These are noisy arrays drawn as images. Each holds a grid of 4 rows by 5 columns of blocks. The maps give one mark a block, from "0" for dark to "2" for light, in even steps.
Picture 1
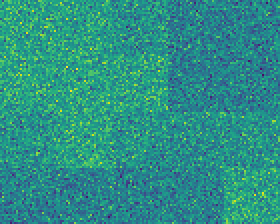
2 2 1 0 0
2 2 2 0 0
1 2 1 1 1
0 0 0 0 2
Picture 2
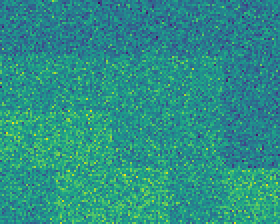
0 0 0 0 0
1 1 1 1 0
2 2 1 1 0
1 2 2 1 2
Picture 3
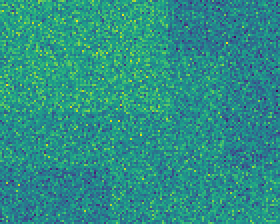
2 2 2 0 0
2 2 2 1 0
1 1 1 1 0
0 0 1 1 1
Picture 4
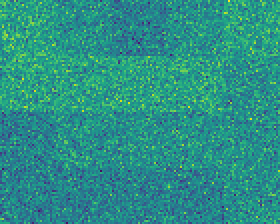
2 1 0 1 2
2 2 2 2 1
0 1 1 1 1
0 0 0 0 1
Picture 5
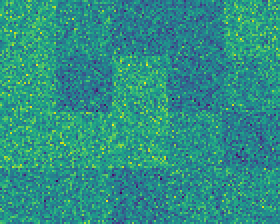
2 1 0 0 2
2 0 2 0 1
2 2 2 1 0
1 1 0 1 1
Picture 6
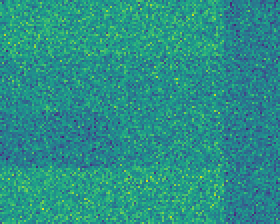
2 2 2 2 0
1 1 1 1 0
0 0 1 1 0
2 2 2 2 0
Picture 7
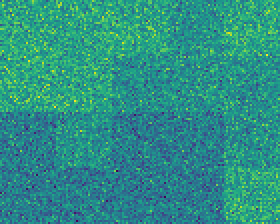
2 2 2 1 2
2 2 1 1 1
0 1 0 0 1
0 0 0 0 2
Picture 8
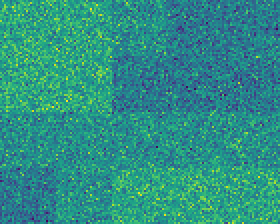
2 2 1 0 0
2 2 0 0 0
1 1 1 1 1
0 1 2 2 2
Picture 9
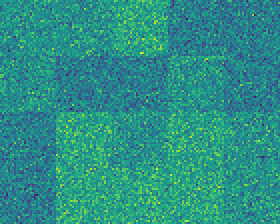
1 1 2 0 0
1 0 0 1 0
0 2 1 2 1
0 2 2 2 1
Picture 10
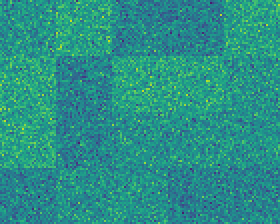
1 2 0 0 2
2 0 2 2 1
2 0 1 1 1
0 1 1 0 0
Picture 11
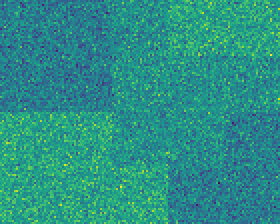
0 0 1 2 2
0 0 1 1 1
2 2 1 1 0
2 2 2 0 0
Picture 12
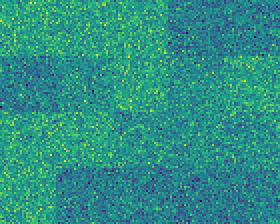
2 2 2 0 0
0 1 2 1 2
2 2 1 1 1
2 0 0 0 0
